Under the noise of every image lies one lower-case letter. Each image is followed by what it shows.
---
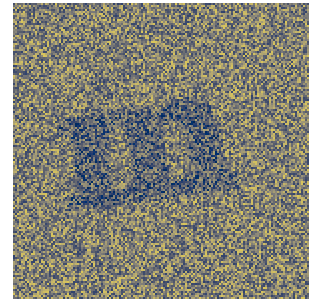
m
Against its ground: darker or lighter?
darker
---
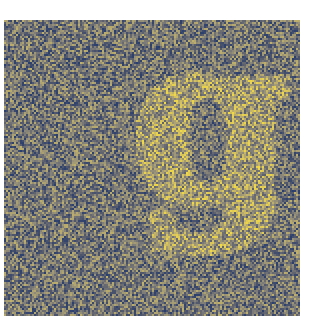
g
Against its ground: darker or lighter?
lighter
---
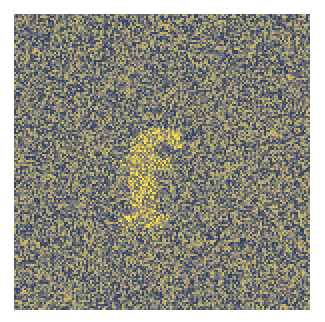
f
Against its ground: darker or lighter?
lighter
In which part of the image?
centre
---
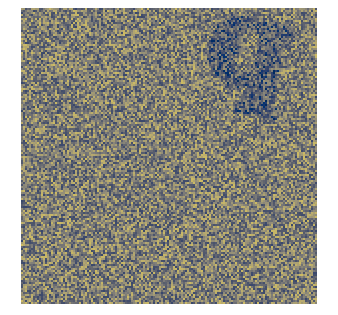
q
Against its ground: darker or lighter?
darker
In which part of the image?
top right
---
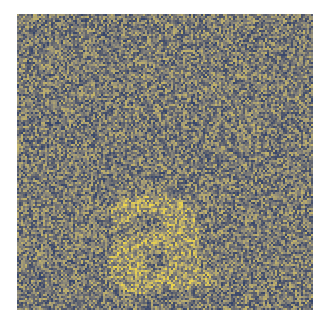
a
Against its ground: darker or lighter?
lighter
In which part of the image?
bottom middle
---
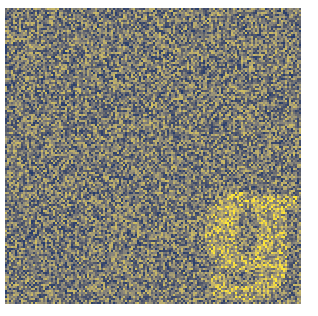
g
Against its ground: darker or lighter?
lighter
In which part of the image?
bottom right
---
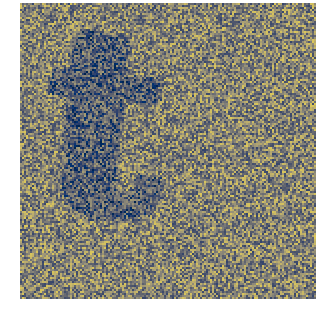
t
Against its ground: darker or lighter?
darker
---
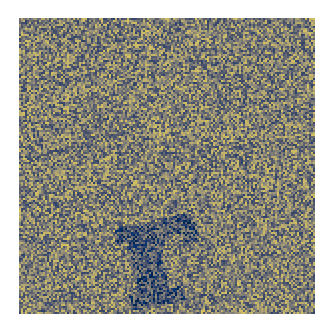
r
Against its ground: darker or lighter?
darker
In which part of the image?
bottom middle
